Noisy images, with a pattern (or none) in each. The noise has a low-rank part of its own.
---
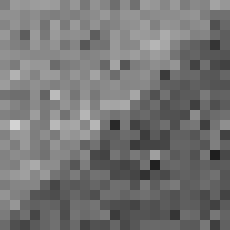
a sharp edge
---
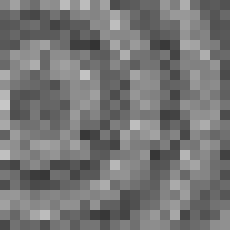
rings round one point
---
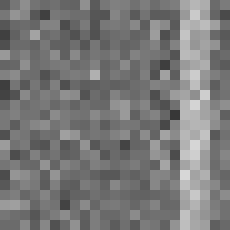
one vertical stripe
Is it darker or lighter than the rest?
lighter
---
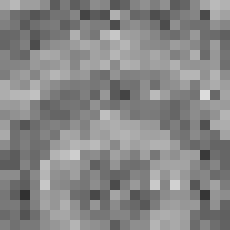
rings round one point
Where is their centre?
bottom middle
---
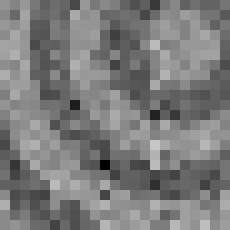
rings round one point
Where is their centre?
top right
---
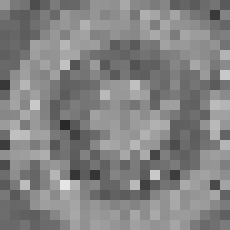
rings round one point
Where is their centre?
centre
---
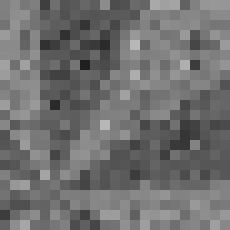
spokes from one point
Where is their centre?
bottom left
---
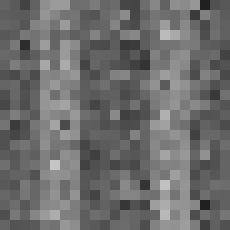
vertical stripes
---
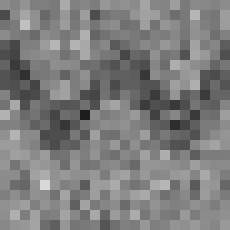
a wavy band
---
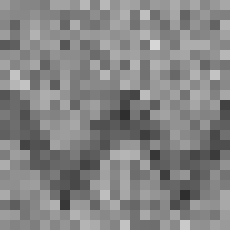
a wavy band
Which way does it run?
left to right
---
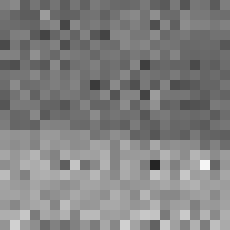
a sharp edge
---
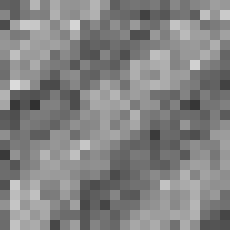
diagonal stripes
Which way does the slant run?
bottom left to top right
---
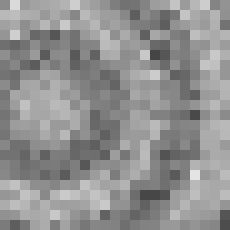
rings round one point
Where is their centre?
middle left
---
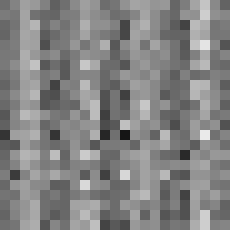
vertical stripes
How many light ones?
4
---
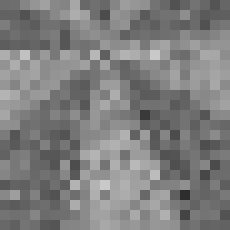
spokes from one point
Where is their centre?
top middle
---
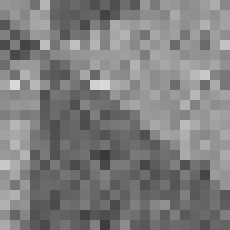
spokes from one point
